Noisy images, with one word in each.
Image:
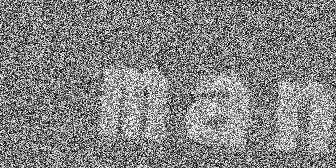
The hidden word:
man
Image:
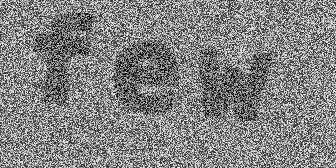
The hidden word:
few
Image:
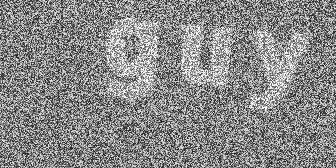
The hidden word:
guy
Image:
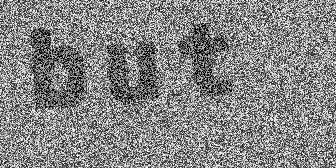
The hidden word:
but
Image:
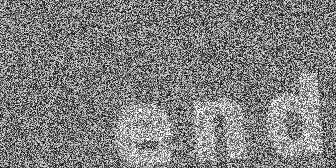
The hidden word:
end
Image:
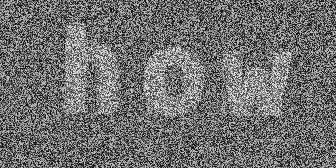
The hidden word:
how
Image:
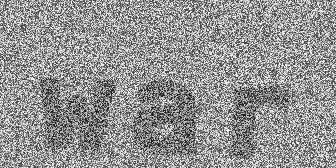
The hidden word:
war
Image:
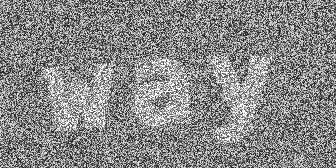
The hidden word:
way
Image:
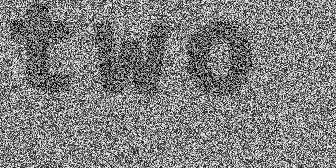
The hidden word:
two
